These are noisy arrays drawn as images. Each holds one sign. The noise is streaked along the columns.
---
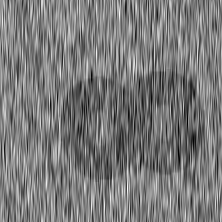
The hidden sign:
infinity sign
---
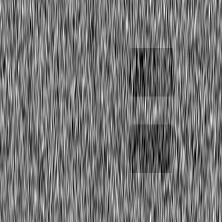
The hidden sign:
colon
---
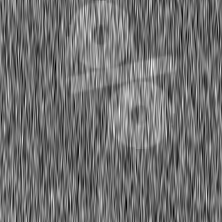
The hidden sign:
percent sign
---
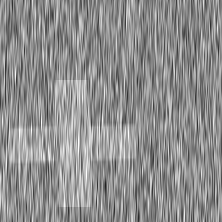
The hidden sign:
plus sign
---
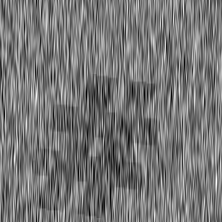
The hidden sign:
hash sign
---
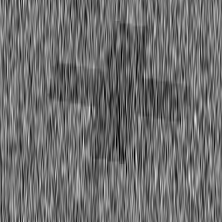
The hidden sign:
plus sign
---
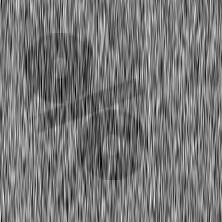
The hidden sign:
percent sign
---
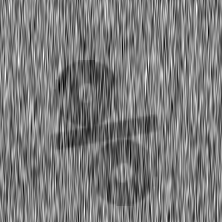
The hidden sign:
percent sign
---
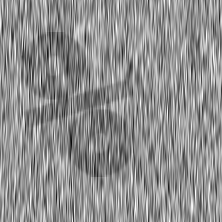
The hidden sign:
percent sign
